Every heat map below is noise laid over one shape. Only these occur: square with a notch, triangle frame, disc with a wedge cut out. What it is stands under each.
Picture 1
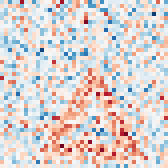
triangle frame
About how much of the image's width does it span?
two thirds
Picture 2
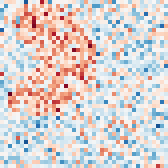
disc with a wedge cut out
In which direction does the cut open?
left
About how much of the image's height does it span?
two thirds
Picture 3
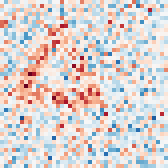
triangle frame
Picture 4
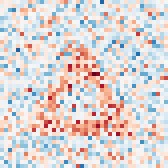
triangle frame
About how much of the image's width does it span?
two thirds
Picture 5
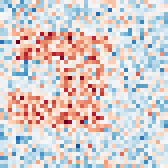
square with a notch
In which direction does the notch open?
left
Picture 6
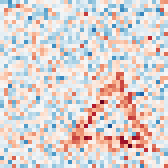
triangle frame
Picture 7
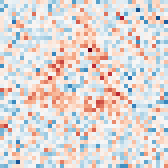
triangle frame
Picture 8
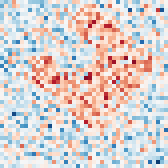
square with a notch
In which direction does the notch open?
up and left
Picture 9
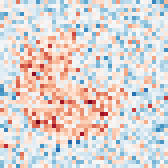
disc with a wedge cut out
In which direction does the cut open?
up and right
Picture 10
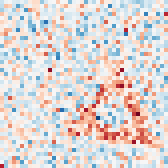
triangle frame
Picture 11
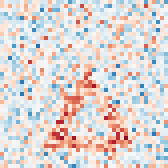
triangle frame
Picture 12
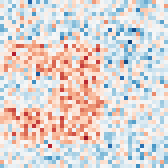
square with a notch
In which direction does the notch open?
left
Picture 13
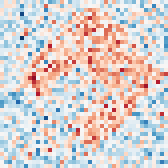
square with a notch
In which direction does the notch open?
down and left
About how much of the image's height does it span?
nearly all
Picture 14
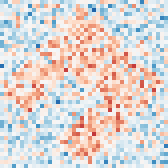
square with a notch
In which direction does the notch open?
down and left
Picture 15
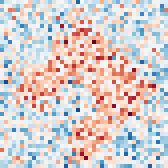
square with a notch
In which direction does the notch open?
down and left
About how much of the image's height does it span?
nearly all
